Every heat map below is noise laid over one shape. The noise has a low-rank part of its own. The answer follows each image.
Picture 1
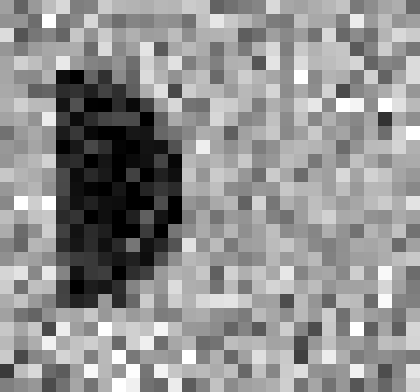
half disc
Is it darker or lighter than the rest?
darker
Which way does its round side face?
right
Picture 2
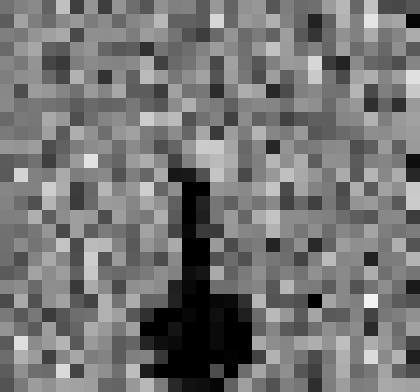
lollipop
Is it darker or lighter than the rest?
darker
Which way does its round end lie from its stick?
down
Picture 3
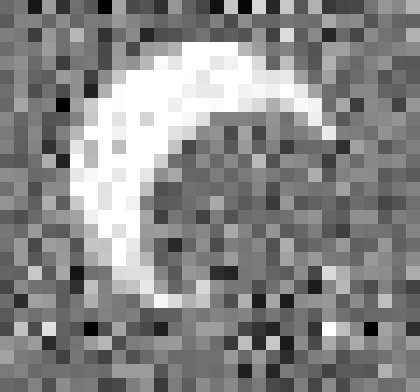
crescent
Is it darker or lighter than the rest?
lighter
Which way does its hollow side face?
down and right
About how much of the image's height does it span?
two thirds
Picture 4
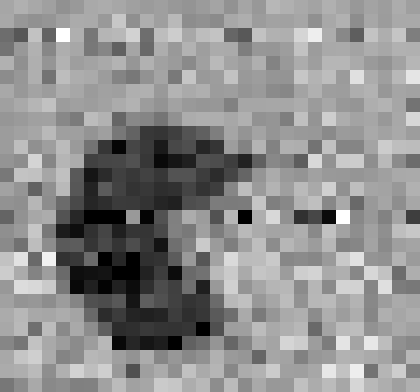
disc with a wedge cut out
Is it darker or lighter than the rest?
darker
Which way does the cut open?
right
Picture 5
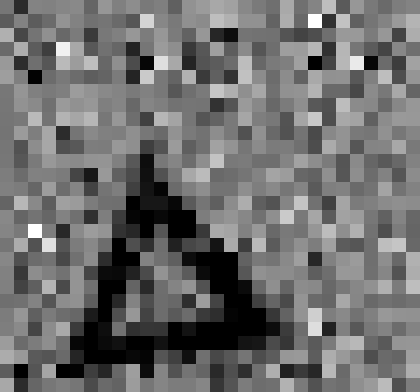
triangle frame
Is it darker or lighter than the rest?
darker
